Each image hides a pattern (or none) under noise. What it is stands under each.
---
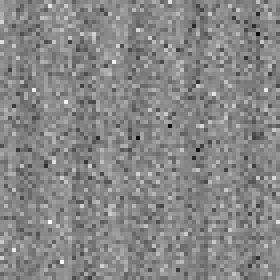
vertical stripes
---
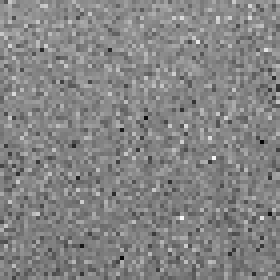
a smooth slope
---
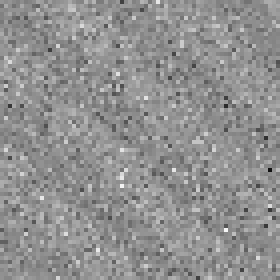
diagonal stripes
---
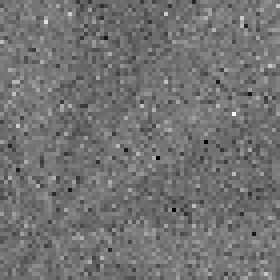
spokes from one point
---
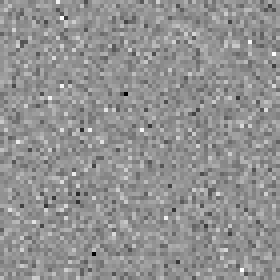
only noise
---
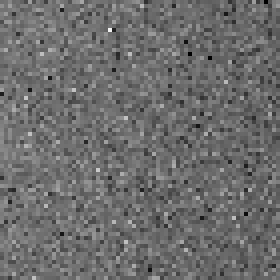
a smooth slope
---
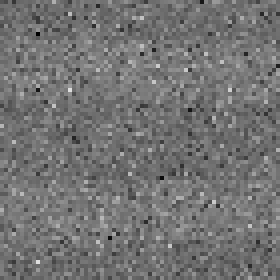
horizontal stripes
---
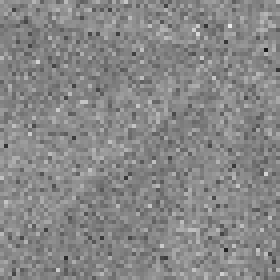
spokes from one point
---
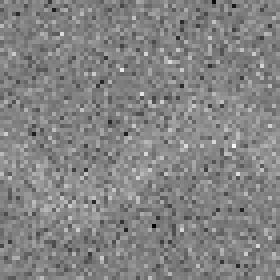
a wavy band
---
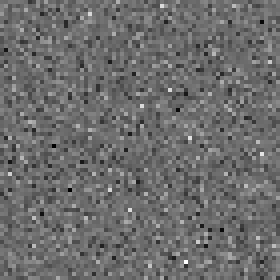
only noise
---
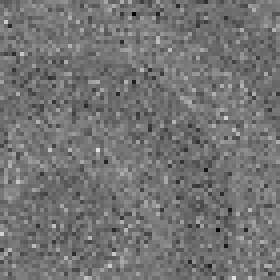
rings round one point
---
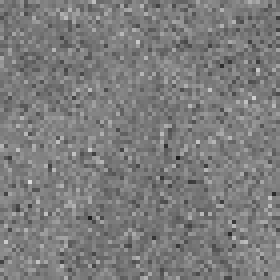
spokes from one point
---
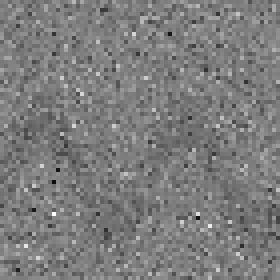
a wavy band
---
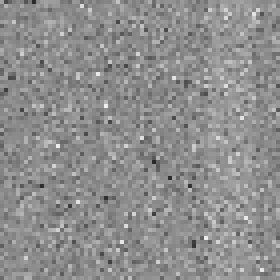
one vertical stripe
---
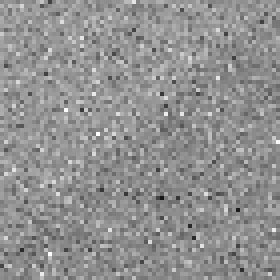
a sharp edge
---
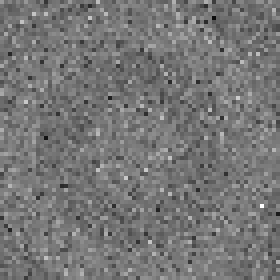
rings round one point
